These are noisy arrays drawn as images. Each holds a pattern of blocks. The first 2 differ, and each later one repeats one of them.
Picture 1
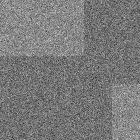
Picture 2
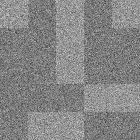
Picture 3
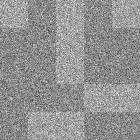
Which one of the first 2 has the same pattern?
2
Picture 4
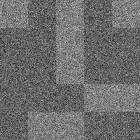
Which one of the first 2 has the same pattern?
2
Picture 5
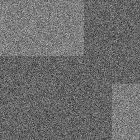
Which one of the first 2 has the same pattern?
1
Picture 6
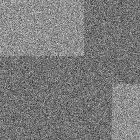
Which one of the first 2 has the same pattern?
1
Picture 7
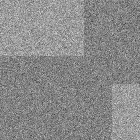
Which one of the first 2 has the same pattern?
1
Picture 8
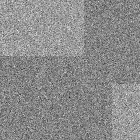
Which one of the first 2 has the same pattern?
1
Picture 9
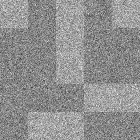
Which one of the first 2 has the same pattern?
2
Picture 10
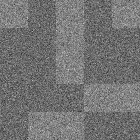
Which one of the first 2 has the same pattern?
2
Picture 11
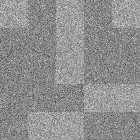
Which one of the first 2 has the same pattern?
2
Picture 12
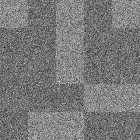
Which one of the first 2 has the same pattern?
2
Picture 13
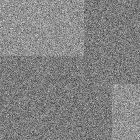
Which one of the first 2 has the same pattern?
1
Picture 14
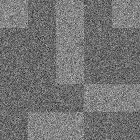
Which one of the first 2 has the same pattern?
2
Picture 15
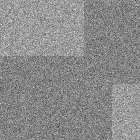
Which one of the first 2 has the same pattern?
1
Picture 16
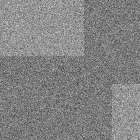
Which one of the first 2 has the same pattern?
1
